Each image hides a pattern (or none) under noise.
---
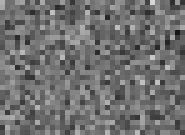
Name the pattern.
only noise
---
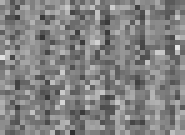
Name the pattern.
vertical stripes
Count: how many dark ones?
6
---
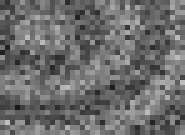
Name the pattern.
rings round one point
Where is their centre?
top left
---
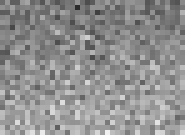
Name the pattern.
a smooth slope
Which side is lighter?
bottom
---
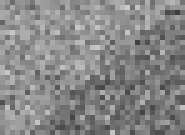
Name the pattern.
a sharp edge
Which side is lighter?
top left
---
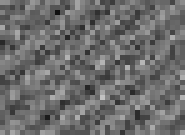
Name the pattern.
diagonal stripes
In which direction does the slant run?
bottom left to top right
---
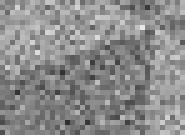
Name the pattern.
spokes from one point
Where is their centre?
top right
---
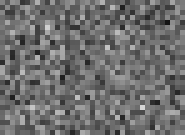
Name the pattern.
only noise
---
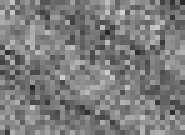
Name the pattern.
diagonal stripes
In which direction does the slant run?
top left to bottom right
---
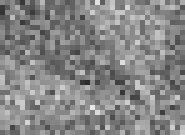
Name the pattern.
spokes from one point
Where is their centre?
bottom right
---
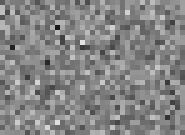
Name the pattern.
only noise
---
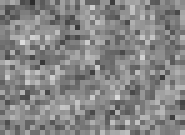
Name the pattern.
rings round one point
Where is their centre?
top left
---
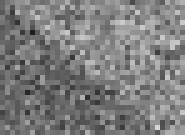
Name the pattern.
a sharp edge
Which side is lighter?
top right
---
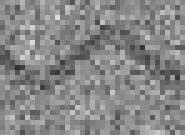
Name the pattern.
a wavy band
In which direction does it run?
left to right
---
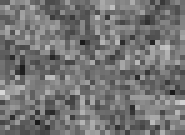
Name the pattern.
spokes from one point
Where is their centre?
centre
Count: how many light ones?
6
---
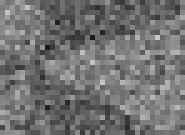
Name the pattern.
spokes from one point
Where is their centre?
middle left
